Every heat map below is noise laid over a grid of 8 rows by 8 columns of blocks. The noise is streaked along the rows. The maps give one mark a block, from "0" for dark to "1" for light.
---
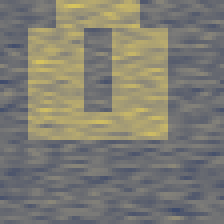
00111000
01101100
01101100
01101100
01111100
00000000
00000000
00000000
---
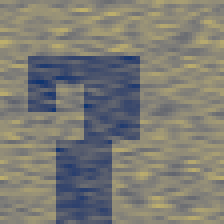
11111111
11111111
10000111
10100111
11100111
11001111
11001111
11001111
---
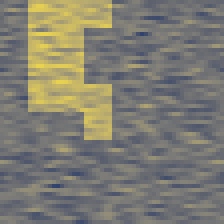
01110000
01100000
01100000
01110000
00010000
00000000
00000000
00000000
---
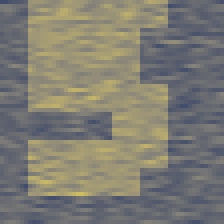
01111100
01111000
01111000
01111100
00001100
01111100
01111000
00000000
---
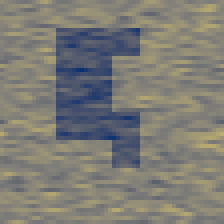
11111111
11000111
11001111
11001111
11000111
11110111
11111111
11111111
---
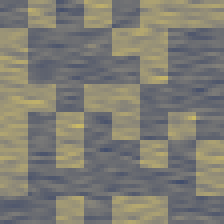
01010111
10001100
10000100
11011000
10101010
10100101
10000001
00101100
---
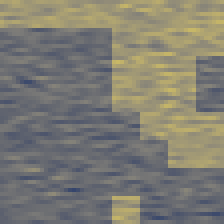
11111111
00001111
00001110
00001110
00000111
00000011
00000000
00001000
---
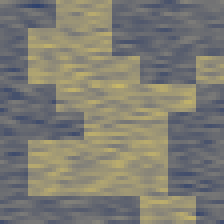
00110000
01110000
01111001
00111110
00011100
01111100
01111100
00000110
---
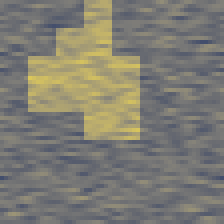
00010000
00110000
01111000
01111000
00011000
00000000
00000000
00000000
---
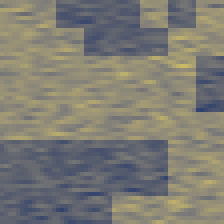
11000101
11100011
11111110
11111110
11111111
00000011
00000011
00001111
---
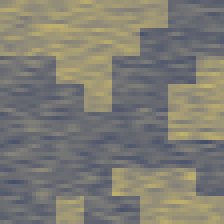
11111100
11111000
00110001
00010011
00000011
00000000
00001110
00100111
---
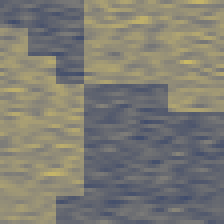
00011111
10011111
11011111
11100011
11100000
11100000
11100000
11000000
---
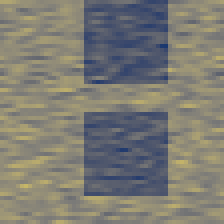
11100011
11100011
11100011
11111111
11100011
11100011
11100011
11111111
